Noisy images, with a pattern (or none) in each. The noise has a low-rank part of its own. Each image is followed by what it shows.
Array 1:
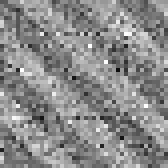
diagonal stripes
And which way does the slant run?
top left to bottom right
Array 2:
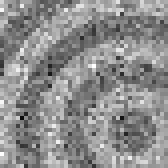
rings round one point
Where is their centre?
bottom right
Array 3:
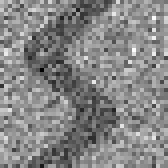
a wavy band
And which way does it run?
top to bottom
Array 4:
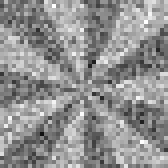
spokes from one point
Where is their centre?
centre
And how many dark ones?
7
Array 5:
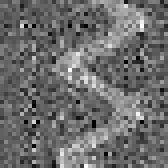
a wavy band
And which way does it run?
top to bottom
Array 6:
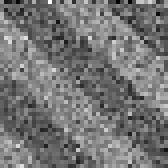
diagonal stripes
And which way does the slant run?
top left to bottom right
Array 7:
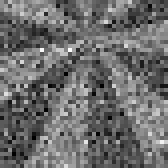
spokes from one point
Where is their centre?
top middle
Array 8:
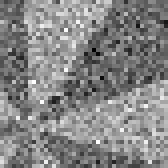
spokes from one point
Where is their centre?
bottom left
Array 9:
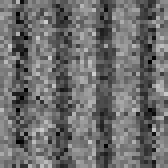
vertical stripes
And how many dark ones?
4
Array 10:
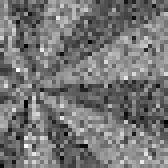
spokes from one point
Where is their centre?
middle left
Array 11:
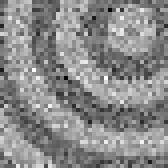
rings round one point
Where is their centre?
top right
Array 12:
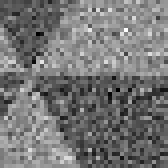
spokes from one point
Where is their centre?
middle left
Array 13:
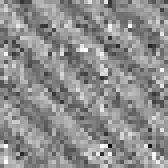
diagonal stripes
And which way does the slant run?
top left to bottom right
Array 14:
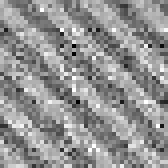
diagonal stripes
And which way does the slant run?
top left to bottom right
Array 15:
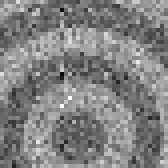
rings round one point
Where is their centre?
bottom middle
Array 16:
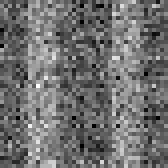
vertical stripes
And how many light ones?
2
